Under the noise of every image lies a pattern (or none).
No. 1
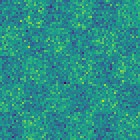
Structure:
a checkerboard
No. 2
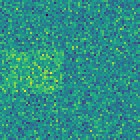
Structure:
one block
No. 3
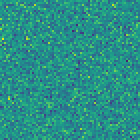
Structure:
only noise
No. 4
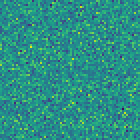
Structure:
only noise
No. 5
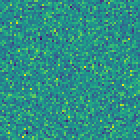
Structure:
only noise
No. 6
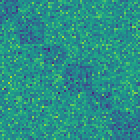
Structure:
blocks along the diagonal
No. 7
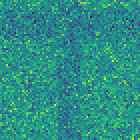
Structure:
bands of rows crossing bands of columns
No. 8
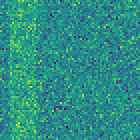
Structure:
one band of columns
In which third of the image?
left
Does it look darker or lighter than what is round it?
lighter
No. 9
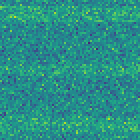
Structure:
bands of rows
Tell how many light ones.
3
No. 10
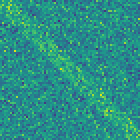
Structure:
a diagonal band
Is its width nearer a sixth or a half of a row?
a sixth
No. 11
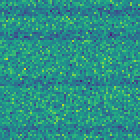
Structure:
bands of rows
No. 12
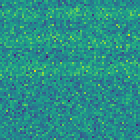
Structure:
bands of rows
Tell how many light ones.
3
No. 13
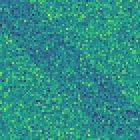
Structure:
a diagonal band
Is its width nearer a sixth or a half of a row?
a half
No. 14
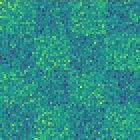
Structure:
a checkerboard
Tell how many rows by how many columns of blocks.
4 by 4
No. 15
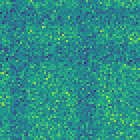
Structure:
bands of rows crossing bands of columns
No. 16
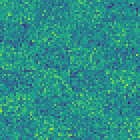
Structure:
a checkerboard
